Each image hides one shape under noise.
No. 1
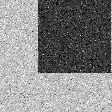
dark square
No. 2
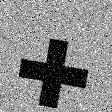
dark cross
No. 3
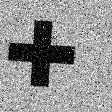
dark cross
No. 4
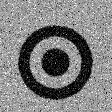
dark bullseye
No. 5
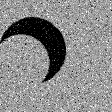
dark crescent
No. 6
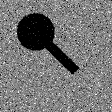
dark lollipop
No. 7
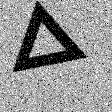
dark triangle frame
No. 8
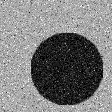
dark disc
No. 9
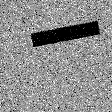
dark bar
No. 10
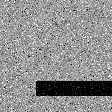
dark bar
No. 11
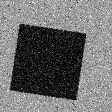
dark square
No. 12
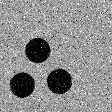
dark three dots
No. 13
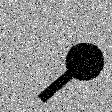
dark lollipop
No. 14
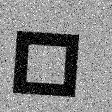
dark square frame
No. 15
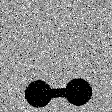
dark dumbbell
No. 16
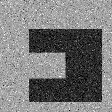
dark square with a notch
